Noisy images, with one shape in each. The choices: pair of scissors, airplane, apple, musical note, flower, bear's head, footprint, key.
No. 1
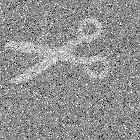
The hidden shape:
pair of scissors
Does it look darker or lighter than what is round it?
lighter
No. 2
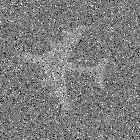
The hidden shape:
airplane
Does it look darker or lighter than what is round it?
lighter
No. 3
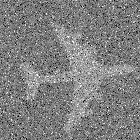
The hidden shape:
airplane
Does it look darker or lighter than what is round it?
lighter
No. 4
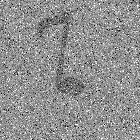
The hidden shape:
musical note
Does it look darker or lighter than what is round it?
darker
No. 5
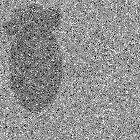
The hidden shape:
footprint
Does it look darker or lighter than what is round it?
darker
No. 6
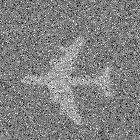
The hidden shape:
airplane
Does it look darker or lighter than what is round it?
lighter
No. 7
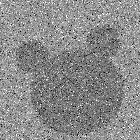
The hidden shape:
bear's head
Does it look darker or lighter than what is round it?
darker
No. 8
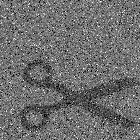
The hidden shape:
pair of scissors
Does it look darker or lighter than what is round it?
darker
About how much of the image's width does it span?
nearly all
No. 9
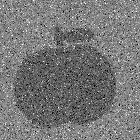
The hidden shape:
apple
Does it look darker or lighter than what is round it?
darker
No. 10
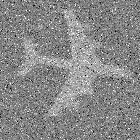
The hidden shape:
airplane
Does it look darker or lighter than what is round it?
lighter
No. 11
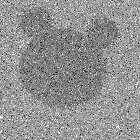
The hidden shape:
bear's head
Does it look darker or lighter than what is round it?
darker
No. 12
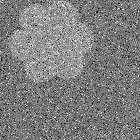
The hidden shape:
flower
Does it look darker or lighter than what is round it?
lighter
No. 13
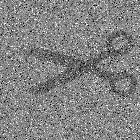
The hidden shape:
pair of scissors
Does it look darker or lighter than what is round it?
darker
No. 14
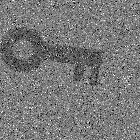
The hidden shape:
key
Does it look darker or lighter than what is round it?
darker
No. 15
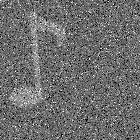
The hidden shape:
musical note
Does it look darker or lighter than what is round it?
lighter
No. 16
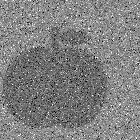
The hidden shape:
apple
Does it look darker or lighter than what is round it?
darker
